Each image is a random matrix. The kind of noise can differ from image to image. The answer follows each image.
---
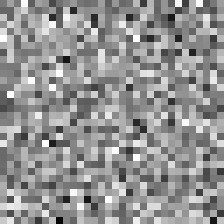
independent entries
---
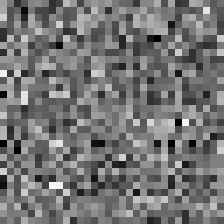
low rank plus noise
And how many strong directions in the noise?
two
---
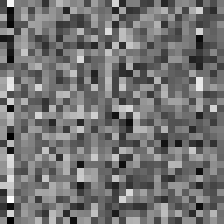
columns of uneven size
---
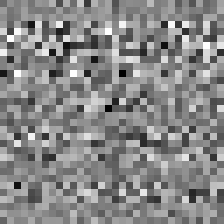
rows of uneven size
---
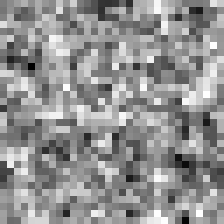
blotchy
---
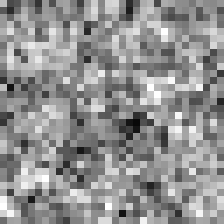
blotchy
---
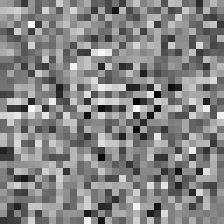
low rank plus noise
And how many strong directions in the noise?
one
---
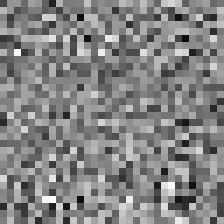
low rank plus noise
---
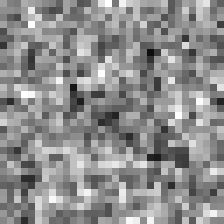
blotchy
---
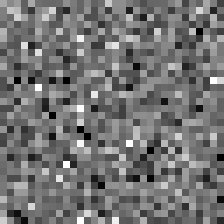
heavy tails
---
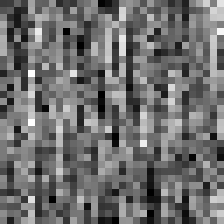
streaked along the columns
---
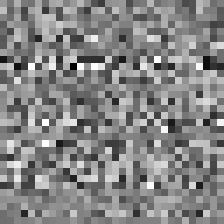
rows of uneven size
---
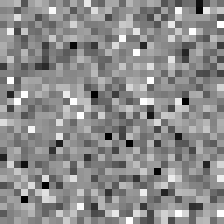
heavy tails
